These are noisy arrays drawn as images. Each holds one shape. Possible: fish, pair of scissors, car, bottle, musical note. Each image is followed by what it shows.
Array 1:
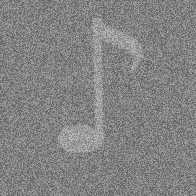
musical note
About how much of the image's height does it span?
two thirds
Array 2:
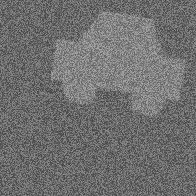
car
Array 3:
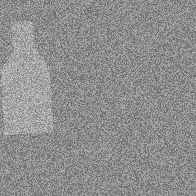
bottle
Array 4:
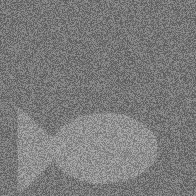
fish
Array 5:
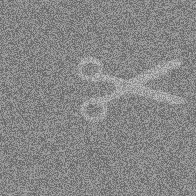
pair of scissors
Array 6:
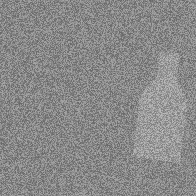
bottle
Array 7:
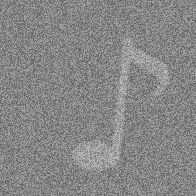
musical note
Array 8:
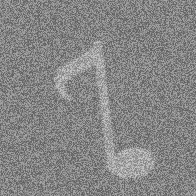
musical note
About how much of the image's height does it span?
two thirds
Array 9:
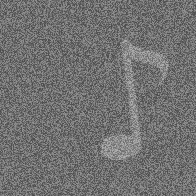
musical note
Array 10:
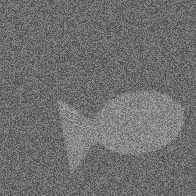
fish
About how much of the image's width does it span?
two thirds
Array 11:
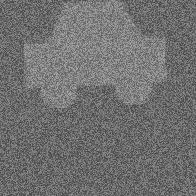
car
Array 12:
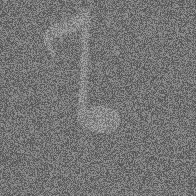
musical note
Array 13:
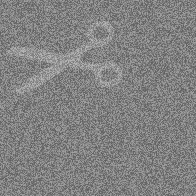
pair of scissors
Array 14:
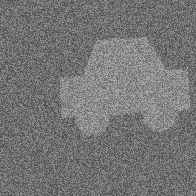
car
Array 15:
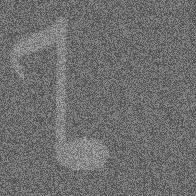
musical note
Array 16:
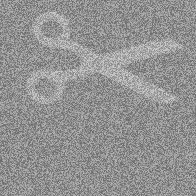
pair of scissors
